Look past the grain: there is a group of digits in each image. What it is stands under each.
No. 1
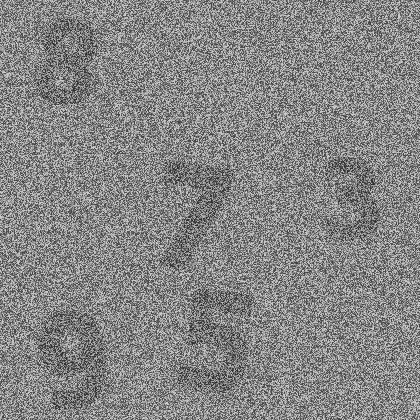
top left: 8; centre: 7; middle right: 3; bottom left: 9; bottom middle: 5
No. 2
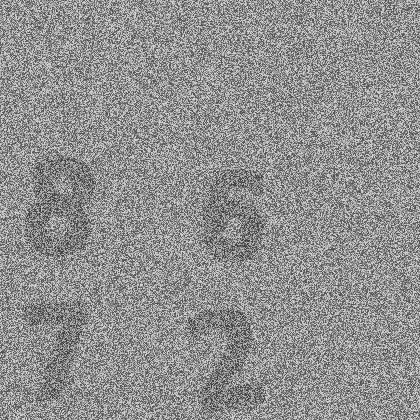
middle left: 8; centre: 6; bottom left: 7; bottom middle: 2
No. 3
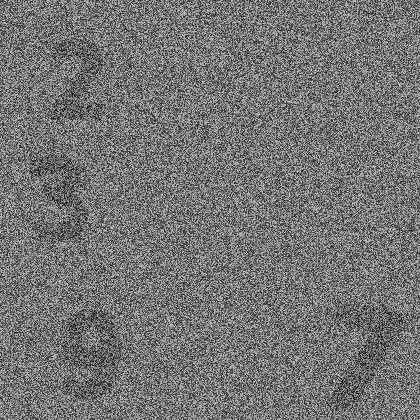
top left: 2; middle left: 3; bottom left: 9; bottom right: 7
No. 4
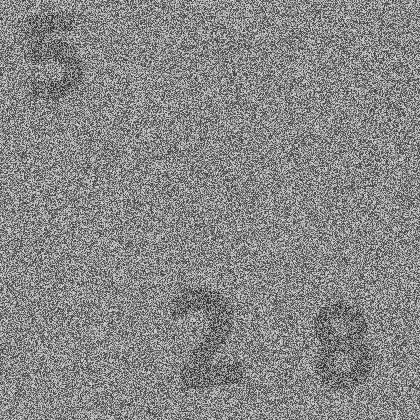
top left: 5; bottom middle: 2; bottom right: 8
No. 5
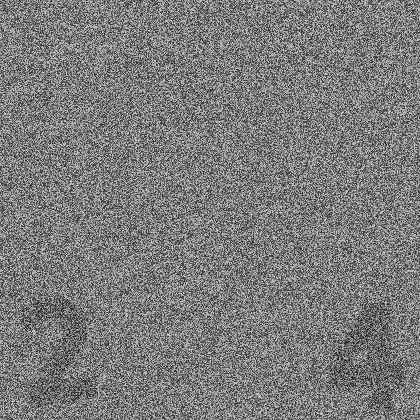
bottom left: 2; bottom right: 4
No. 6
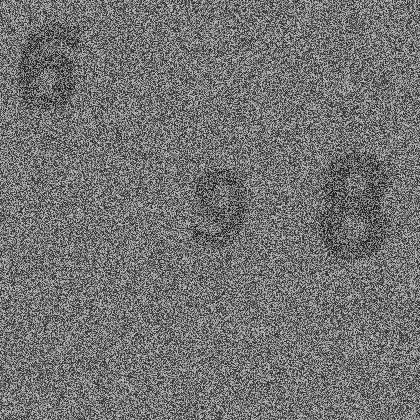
top left: 6; centre: 9; middle right: 8
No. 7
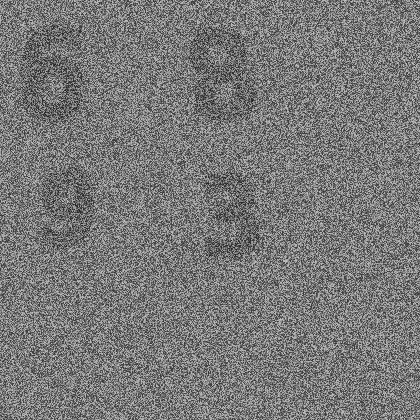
top left: 6; top middle: 8; middle left: 9; centre: 3
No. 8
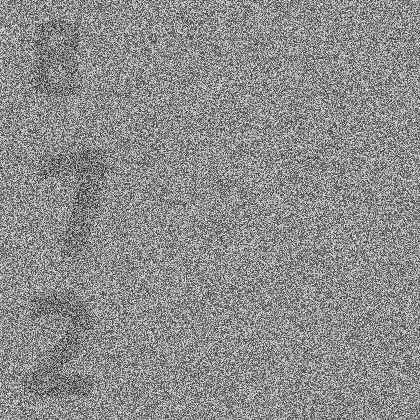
top left: 8; middle left: 7; bottom left: 2
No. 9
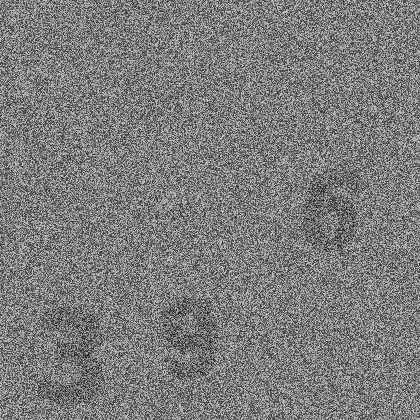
middle right: 6; bottom left: 3; bottom middle: 9
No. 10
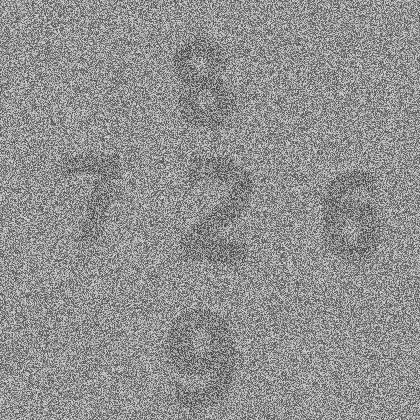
top middle: 8; middle left: 7; centre: 2; middle right: 6; bottom middle: 9
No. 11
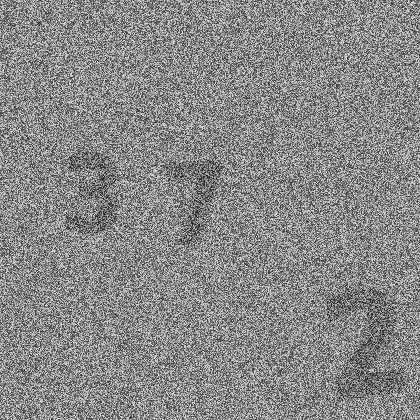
middle left: 3; centre: 7; bottom right: 2
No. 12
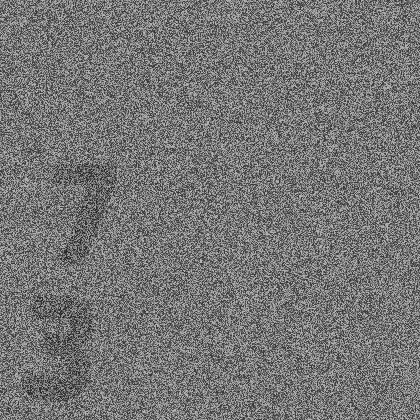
middle left: 7; bottom left: 3
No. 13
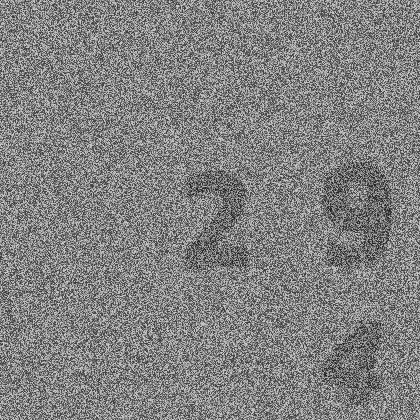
centre: 2; middle right: 9; bottom right: 4
